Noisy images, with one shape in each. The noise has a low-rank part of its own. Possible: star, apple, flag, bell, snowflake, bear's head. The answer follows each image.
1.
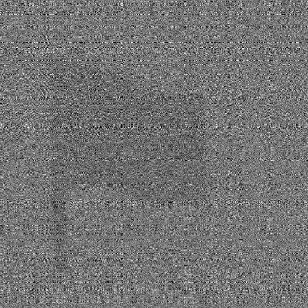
dark flag
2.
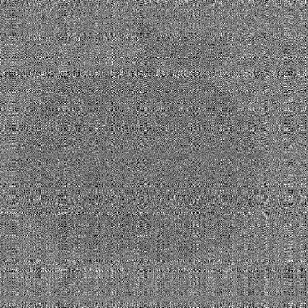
dark apple
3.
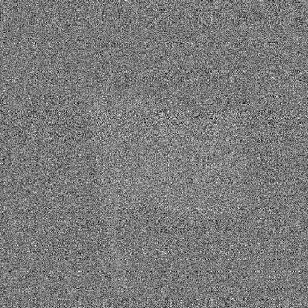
light flag
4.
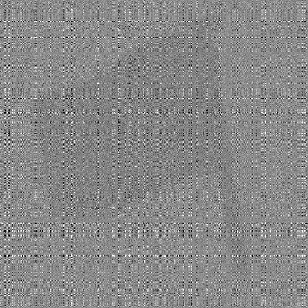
dark flag
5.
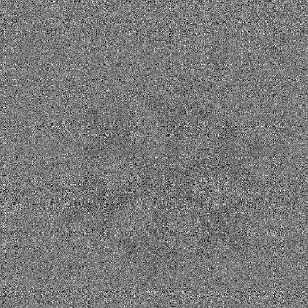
dark snowflake
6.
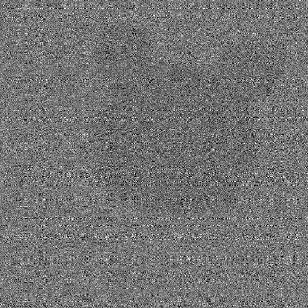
dark bear's head
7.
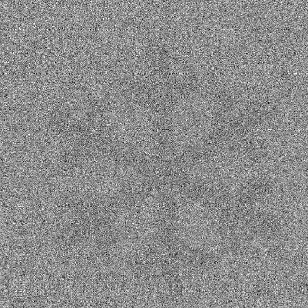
dark snowflake
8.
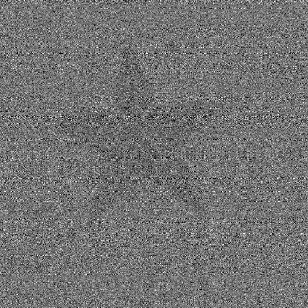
dark star
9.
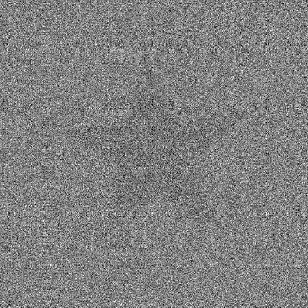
dark star
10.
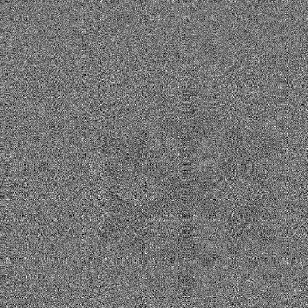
dark snowflake
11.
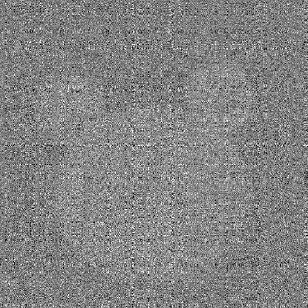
light bear's head
